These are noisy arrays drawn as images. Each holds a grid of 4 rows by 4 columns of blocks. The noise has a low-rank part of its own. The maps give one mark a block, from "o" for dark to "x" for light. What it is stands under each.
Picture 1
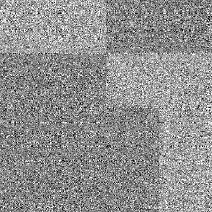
xxoo
ooxx
ooox
ooox
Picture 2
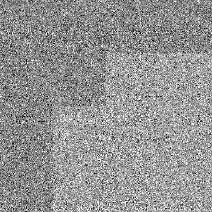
oooo
ooxx
oxxx
oxxx
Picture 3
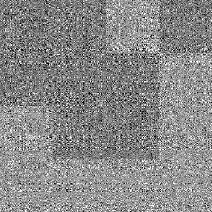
ooxo
ooox
xoox
xxxx
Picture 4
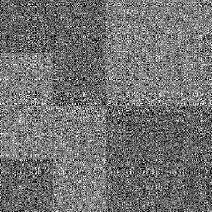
ooxx
xoxx
xxoo
oxoo
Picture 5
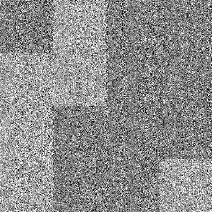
oxoo
xxoo
xooo
xoox
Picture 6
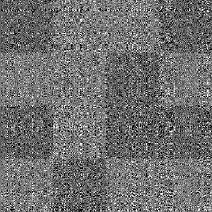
oxxo
xxox
oxoo
xoxx
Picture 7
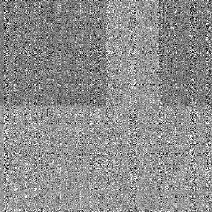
ooxo
ooxo
xxxx
xxxx
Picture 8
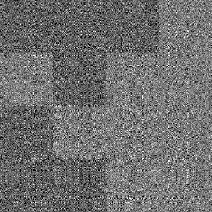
ooox
xoxx
oxxx
ooxx
